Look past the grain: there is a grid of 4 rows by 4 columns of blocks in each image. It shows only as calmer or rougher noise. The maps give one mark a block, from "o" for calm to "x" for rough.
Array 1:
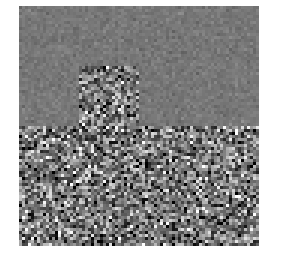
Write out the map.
o o o o
o x o o
x x x x
x x x x
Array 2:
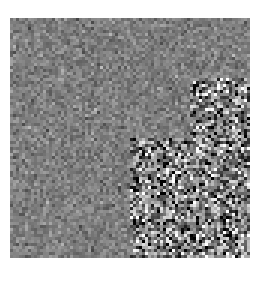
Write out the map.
o o o o
o o o x
o o x x
o o x x
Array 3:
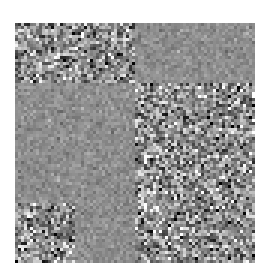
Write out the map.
x x o o
o o x x
o o x x
x o x x
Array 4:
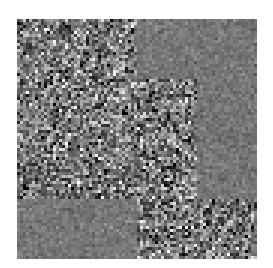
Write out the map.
x x o o
x x x o
x x x o
o o x x
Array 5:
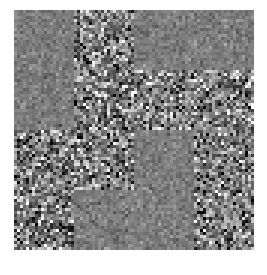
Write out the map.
o x o o
o x x x
x x o x
x o o x
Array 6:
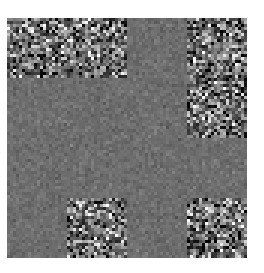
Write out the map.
x x o x
o o o x
o o o o
o x o x
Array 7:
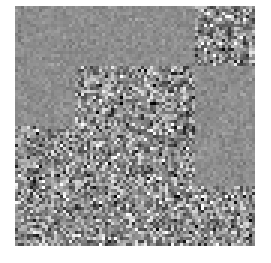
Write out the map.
o o o x
o x x o
x x x o
x x x x
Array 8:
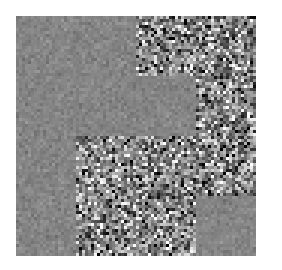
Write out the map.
o o x x
o o o x
o x x x
o x x o
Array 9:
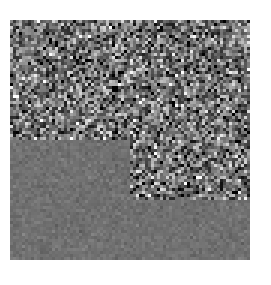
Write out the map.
x x x x
x x x x
o o x x
o o o o
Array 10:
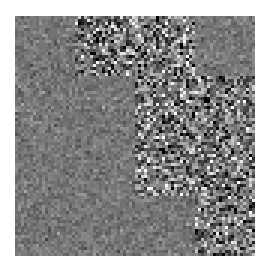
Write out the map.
o x x o
o o x x
o o x x
o o o x
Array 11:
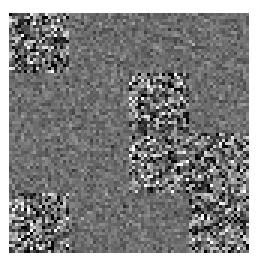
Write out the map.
x o o o
o o x o
o o x x
x o o x
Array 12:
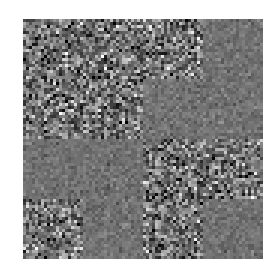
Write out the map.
x x x o
x x o o
o o x x
x o x o
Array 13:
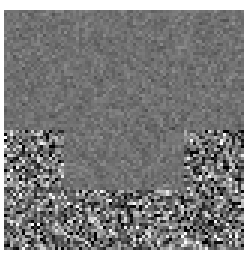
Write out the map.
o o o o
o o o o
x o o x
x x x x
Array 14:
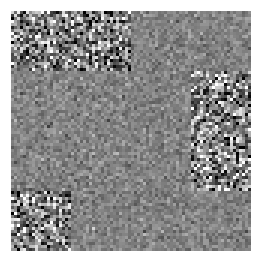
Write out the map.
x x o o
o o o x
o o o x
x o o o
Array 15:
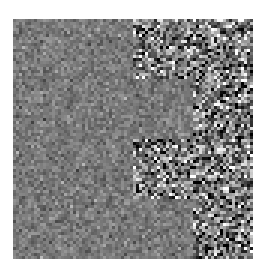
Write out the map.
o o x x
o o o x
o o x x
o o o x
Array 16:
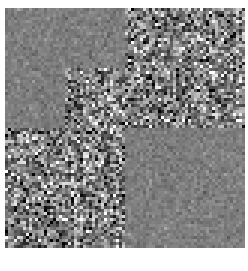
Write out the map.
o o x x
o x x x
x x o o
x x o o
